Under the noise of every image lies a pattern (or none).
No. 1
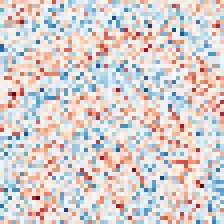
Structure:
rings round one point
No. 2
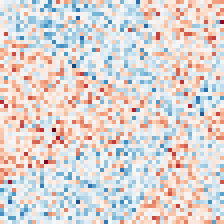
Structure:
spokes from one point
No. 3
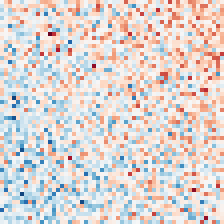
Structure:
a smooth slope
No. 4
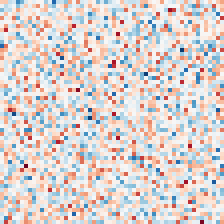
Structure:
only noise
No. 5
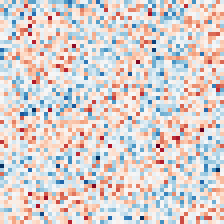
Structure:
rings round one point
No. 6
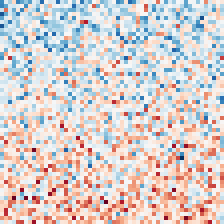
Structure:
a smooth slope
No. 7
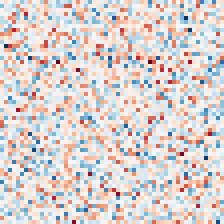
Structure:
only noise
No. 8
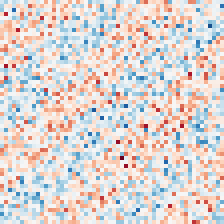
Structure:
diagonal stripes
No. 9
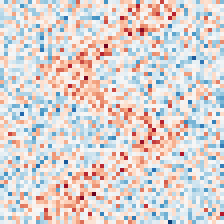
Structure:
a wavy band
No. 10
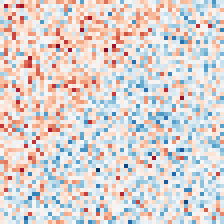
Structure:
a sharp edge
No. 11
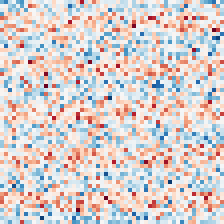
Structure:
horizontal stripes
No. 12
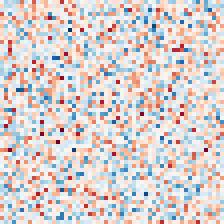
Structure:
only noise
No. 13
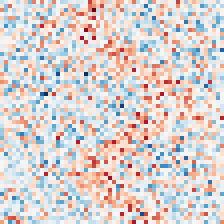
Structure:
a wavy band
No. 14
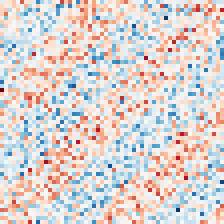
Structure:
diagonal stripes
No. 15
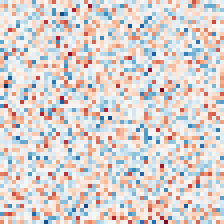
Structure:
only noise
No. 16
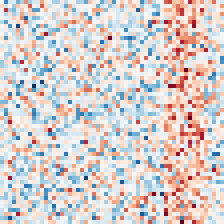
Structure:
one vertical stripe
